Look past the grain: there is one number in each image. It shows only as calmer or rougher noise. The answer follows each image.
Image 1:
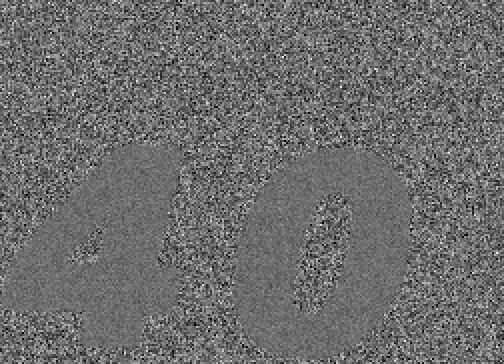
40
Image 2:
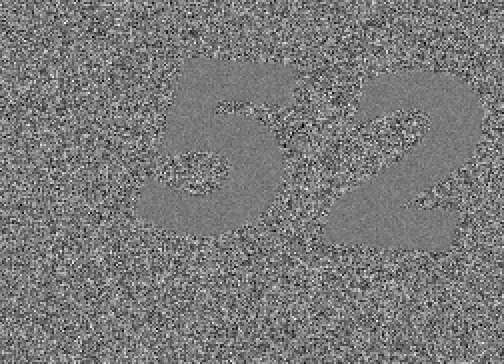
52
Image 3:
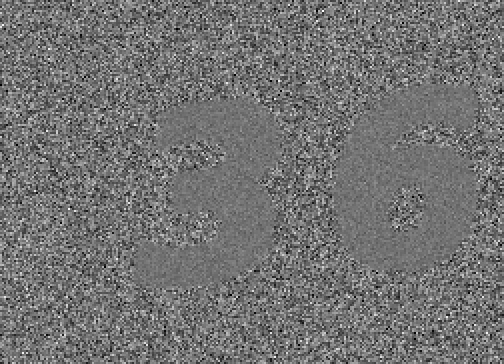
36
